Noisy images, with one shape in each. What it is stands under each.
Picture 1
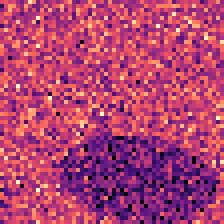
ellipse
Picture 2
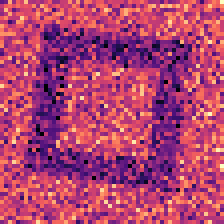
square frame
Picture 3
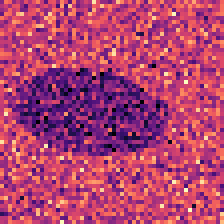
ellipse
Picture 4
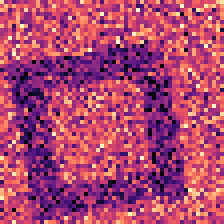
square frame
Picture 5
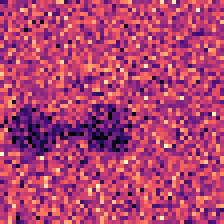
dumbbell
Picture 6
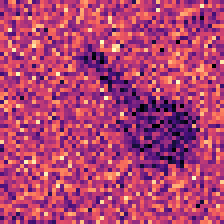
lollipop
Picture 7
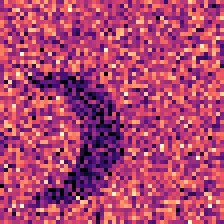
crescent
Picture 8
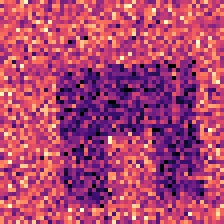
square with a notch
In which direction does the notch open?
down
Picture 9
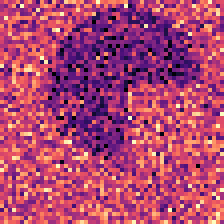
disc with a wedge cut out
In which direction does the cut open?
down and right
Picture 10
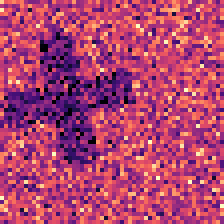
cross
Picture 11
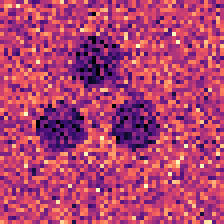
three dots
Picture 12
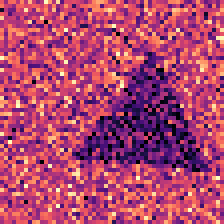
triangle
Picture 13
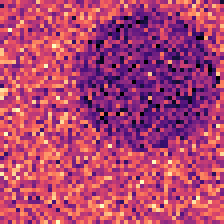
disc
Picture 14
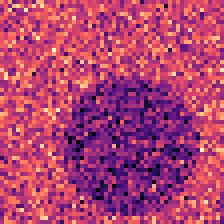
disc
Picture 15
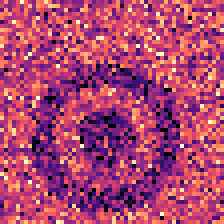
bullseye
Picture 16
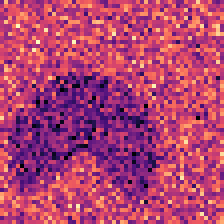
disc with a wedge cut out
